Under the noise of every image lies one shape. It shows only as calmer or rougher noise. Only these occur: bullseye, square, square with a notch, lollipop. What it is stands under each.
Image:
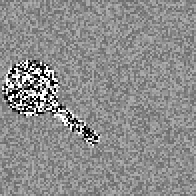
lollipop
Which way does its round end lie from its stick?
up and left
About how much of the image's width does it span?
half
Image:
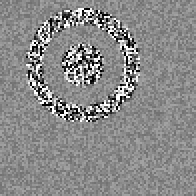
bullseye
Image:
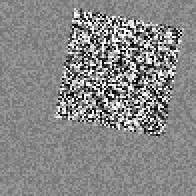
square
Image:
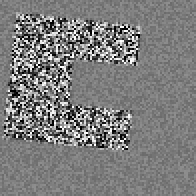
square with a notch
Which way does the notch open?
right
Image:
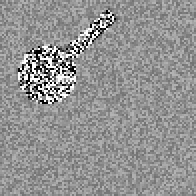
lollipop
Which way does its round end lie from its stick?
down and left
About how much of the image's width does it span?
half
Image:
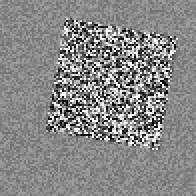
square
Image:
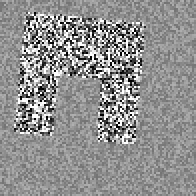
square with a notch
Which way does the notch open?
down
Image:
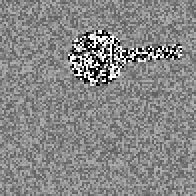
lollipop
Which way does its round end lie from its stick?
left
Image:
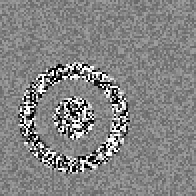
bullseye
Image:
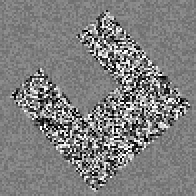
square with a notch
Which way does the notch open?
up and left
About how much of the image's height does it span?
nearly all
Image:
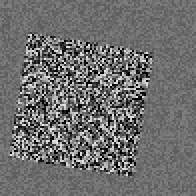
square
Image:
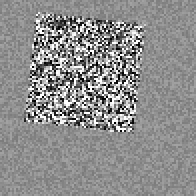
square
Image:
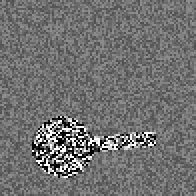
lollipop
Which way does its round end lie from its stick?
left
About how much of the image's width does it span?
two thirds
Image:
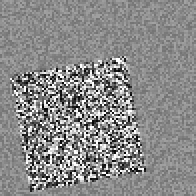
square
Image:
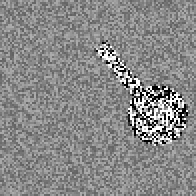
lollipop
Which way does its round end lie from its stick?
down and right
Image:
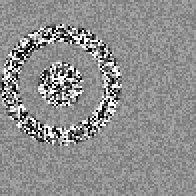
bullseye
